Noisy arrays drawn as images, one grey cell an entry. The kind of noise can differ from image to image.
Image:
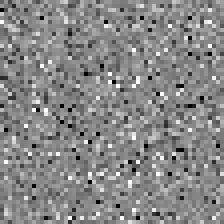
heavy tails
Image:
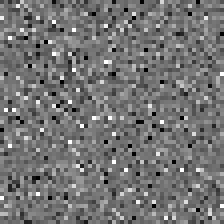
heavy tails
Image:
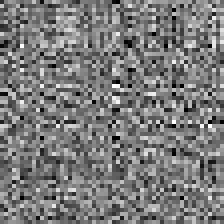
low rank plus noise
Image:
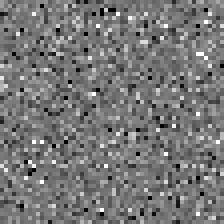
heavy tails
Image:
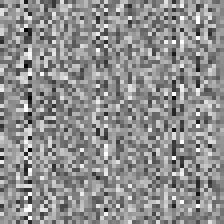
columns of uneven size
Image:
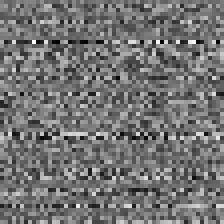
rows of uneven size
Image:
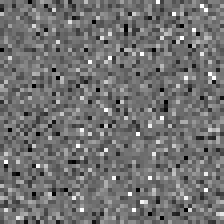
heavy tails
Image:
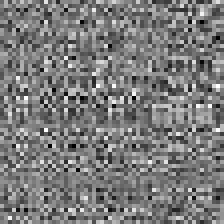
low rank plus noise
